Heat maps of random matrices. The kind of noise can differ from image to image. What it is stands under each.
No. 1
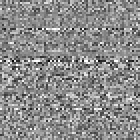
rows of uneven size
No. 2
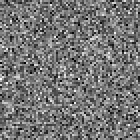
independent entries
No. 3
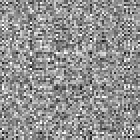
low rank plus noise
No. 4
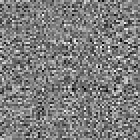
low rank plus noise
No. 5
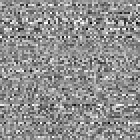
rows of uneven size
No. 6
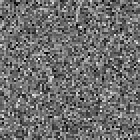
independent entries
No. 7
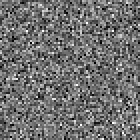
independent entries
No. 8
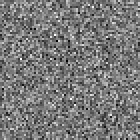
independent entries
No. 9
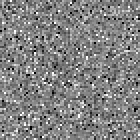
heavy tails
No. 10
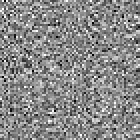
low rank plus noise
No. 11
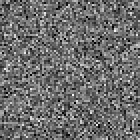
independent entries
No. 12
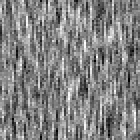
streaked along the columns
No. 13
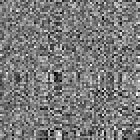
low rank plus noise
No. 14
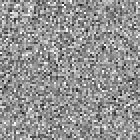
independent entries
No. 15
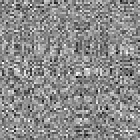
low rank plus noise
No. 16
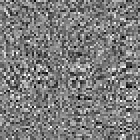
low rank plus noise
